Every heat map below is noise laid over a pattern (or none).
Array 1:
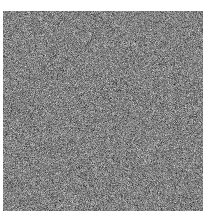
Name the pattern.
only noise
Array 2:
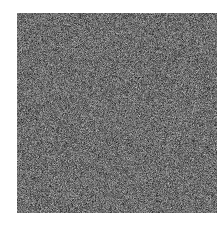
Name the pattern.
only noise
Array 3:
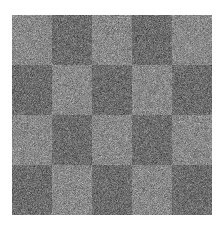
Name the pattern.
a checkerboard
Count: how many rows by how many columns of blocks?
4 by 5
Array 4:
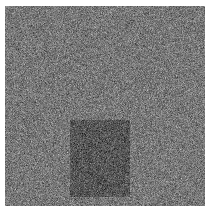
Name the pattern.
one block
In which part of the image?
bottom middle
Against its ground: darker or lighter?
darker
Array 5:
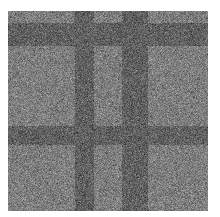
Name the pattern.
bands of rows crossing bands of columns
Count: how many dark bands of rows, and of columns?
2 and 2
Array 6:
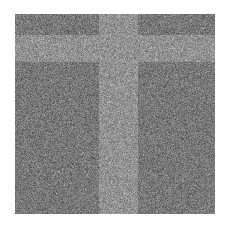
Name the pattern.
bands of rows crossing bands of columns
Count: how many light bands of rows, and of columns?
1 and 1
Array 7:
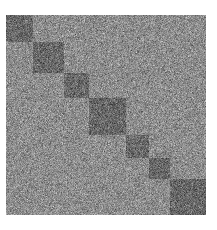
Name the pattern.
blocks along the diagonal
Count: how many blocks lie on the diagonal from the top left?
7
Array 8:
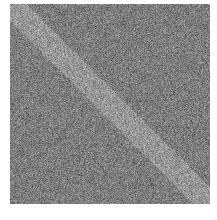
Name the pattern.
a diagonal band
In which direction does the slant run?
top left to bottom right
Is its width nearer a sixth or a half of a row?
a sixth
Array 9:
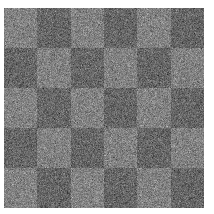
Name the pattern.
a checkerboard
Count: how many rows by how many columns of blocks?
5 by 6
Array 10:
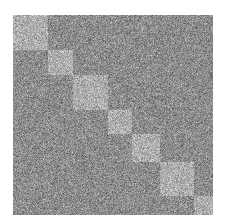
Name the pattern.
blocks along the diagonal
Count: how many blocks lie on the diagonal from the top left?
7
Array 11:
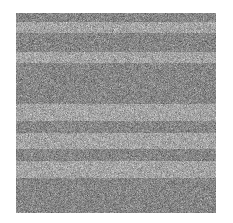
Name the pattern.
bands of rows
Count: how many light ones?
5
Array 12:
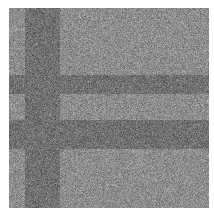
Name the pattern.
bands of rows crossing bands of columns
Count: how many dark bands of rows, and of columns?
2 and 1
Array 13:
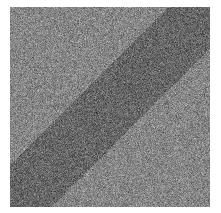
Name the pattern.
a diagonal band
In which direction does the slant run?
bottom left to top right
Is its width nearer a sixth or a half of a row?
a half
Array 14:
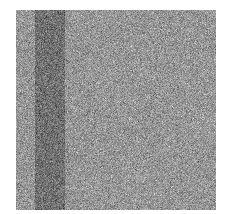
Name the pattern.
one band of columns
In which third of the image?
left
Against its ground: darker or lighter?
darker
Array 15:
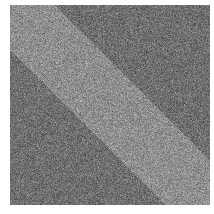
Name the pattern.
a diagonal band
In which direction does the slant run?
top left to bottom right
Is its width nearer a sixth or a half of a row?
a half
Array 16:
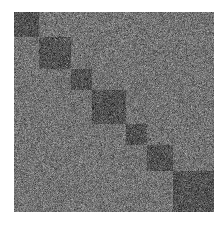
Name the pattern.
blocks along the diagonal
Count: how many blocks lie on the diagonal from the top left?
7
